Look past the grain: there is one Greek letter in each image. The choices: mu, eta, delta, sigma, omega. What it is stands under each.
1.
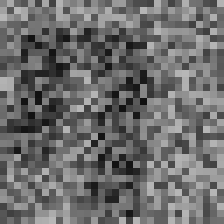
dark eta
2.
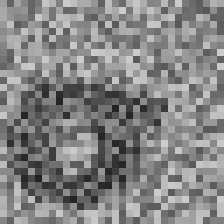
dark sigma
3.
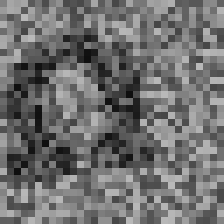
dark omega
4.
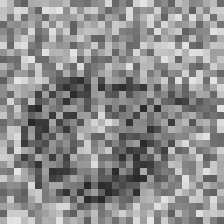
dark sigma
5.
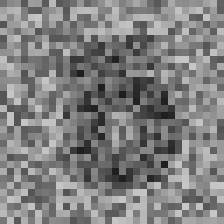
dark delta
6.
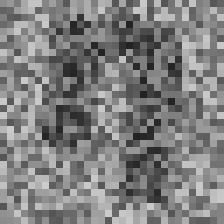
dark eta
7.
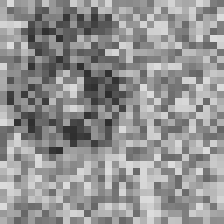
dark delta
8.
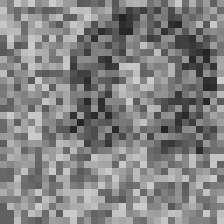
dark omega
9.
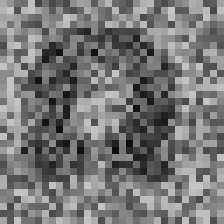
dark omega
